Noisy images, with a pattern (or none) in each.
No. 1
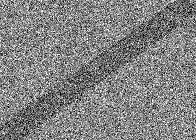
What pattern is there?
a diagonal band
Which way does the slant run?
bottom left to top right
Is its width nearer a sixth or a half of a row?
a sixth
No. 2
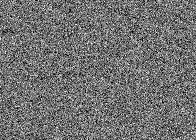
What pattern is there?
only noise
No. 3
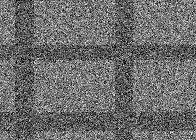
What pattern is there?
bands of rows crossing bands of columns
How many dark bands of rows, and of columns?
2 and 2
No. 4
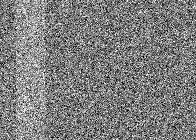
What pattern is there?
one band of columns
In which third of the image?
left
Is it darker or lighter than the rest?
lighter
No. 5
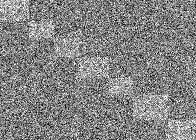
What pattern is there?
blocks along the diagonal
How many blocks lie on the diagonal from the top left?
7
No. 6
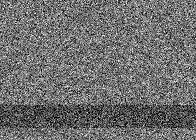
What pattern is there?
one band of rows
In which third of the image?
bottom
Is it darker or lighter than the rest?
darker
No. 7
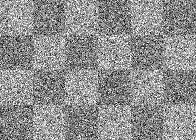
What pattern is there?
a checkerboard
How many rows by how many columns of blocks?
4 by 6
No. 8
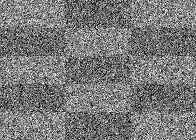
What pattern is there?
a checkerboard
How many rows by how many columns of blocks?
5 by 3
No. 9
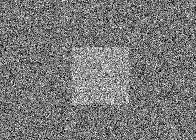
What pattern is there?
one block
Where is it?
centre
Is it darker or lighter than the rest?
lighter
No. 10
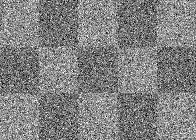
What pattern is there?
a checkerboard
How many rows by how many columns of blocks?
3 by 5
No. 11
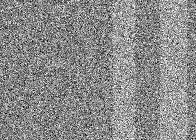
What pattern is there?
bands of columns
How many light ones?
2
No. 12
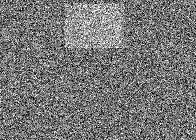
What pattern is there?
one block
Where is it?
top middle
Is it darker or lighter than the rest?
lighter
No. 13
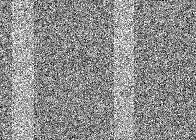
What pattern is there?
bands of columns
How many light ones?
2
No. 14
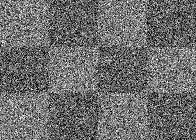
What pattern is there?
a checkerboard
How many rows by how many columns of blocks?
3 by 4
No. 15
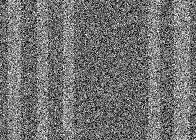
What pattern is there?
bands of columns
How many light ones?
5
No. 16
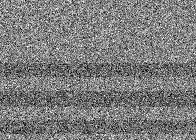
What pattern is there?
bands of rows
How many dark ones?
3
